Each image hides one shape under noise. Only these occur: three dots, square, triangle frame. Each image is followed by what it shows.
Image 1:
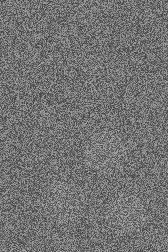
light three dots
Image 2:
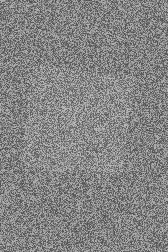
light square
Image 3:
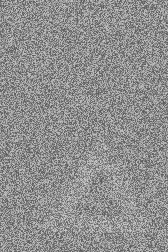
light triangle frame
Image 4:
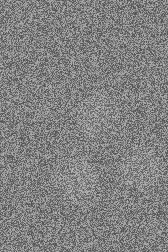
light three dots
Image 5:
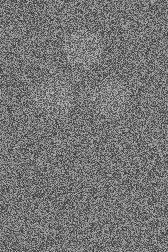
light three dots
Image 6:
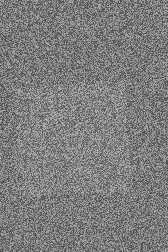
light square
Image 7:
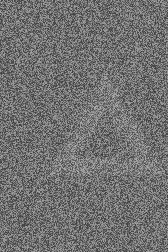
light triangle frame
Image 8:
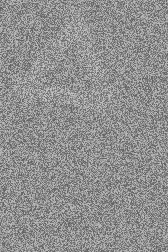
light triangle frame
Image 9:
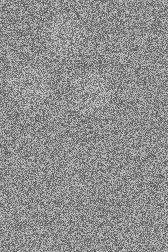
light three dots
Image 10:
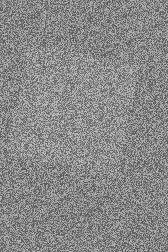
light square
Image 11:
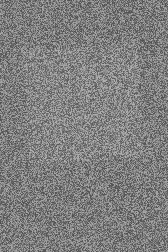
light square
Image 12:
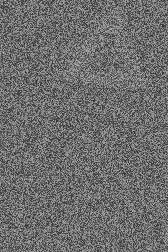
light triangle frame
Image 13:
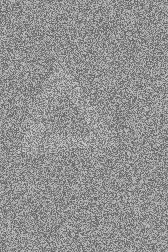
light triangle frame
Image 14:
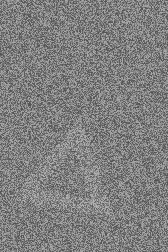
light triangle frame
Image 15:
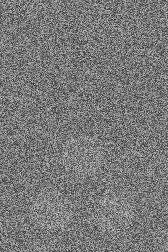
light three dots
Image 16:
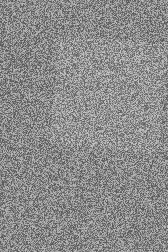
light square
